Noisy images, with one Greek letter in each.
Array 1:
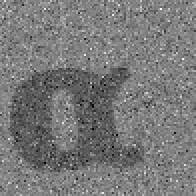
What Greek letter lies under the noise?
alpha
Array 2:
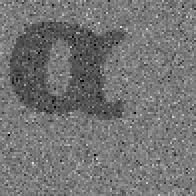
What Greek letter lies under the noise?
alpha
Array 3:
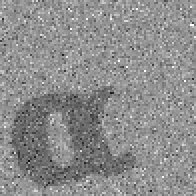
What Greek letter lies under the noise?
alpha
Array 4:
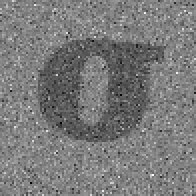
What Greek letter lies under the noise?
sigma
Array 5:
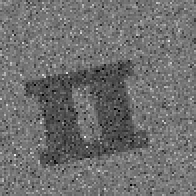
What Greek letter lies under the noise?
pi
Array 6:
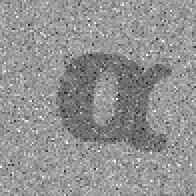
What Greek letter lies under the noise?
alpha
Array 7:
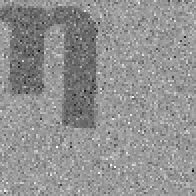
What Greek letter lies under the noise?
eta
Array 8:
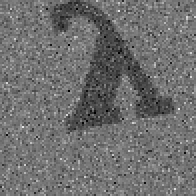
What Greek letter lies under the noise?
lambda
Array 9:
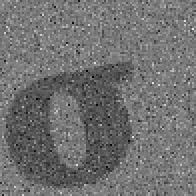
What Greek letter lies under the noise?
sigma
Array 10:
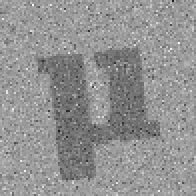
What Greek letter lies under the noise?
mu
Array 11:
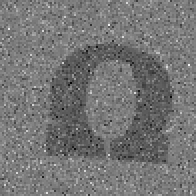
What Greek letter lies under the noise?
omega
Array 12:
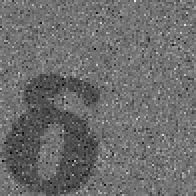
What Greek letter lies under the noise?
delta
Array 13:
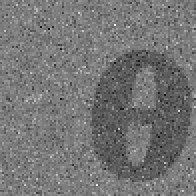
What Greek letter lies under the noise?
theta
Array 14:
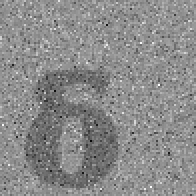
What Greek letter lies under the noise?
delta
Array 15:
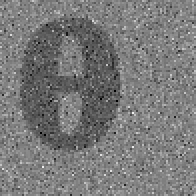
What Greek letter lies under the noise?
theta
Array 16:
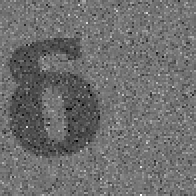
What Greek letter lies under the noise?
delta
